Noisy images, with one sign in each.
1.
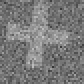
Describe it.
light plus sign
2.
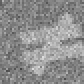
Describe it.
light not-equal sign
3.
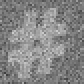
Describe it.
light hash sign
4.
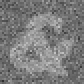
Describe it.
light ampersand
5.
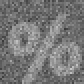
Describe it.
light percent sign
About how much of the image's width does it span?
nearly all
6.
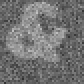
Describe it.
light ampersand
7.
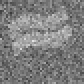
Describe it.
light approximately sign
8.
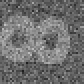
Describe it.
light infinity sign
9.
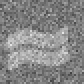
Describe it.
light approximately sign
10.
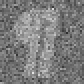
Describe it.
light pilcrow
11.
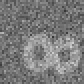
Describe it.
light infinity sign
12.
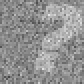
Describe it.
light question mark
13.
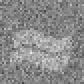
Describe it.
light approximately sign
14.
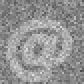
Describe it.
light at sign
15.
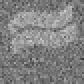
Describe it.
light approximately sign
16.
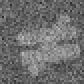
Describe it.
light not-equal sign
